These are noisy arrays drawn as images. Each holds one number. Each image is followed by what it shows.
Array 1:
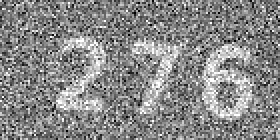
276
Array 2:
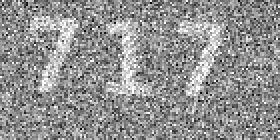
717
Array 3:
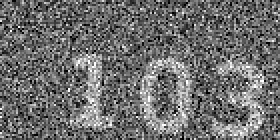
103
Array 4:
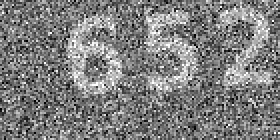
652
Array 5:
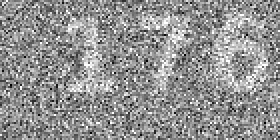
176
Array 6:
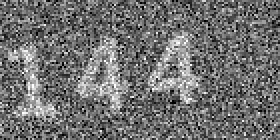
144
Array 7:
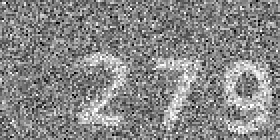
279
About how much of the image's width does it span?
two thirds
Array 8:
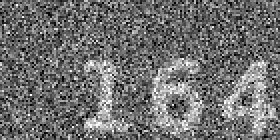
164
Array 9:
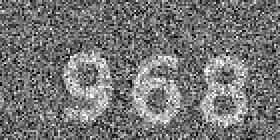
968
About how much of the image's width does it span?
two thirds
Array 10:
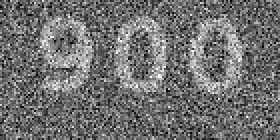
900
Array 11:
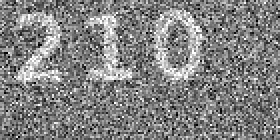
210
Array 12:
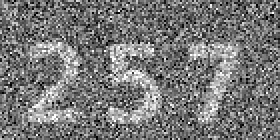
257
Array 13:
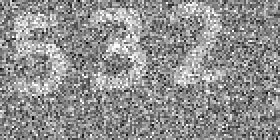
532
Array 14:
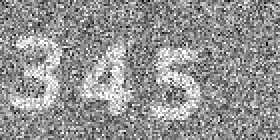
345
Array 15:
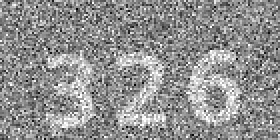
326
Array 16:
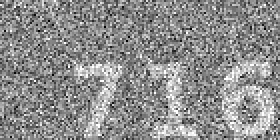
716
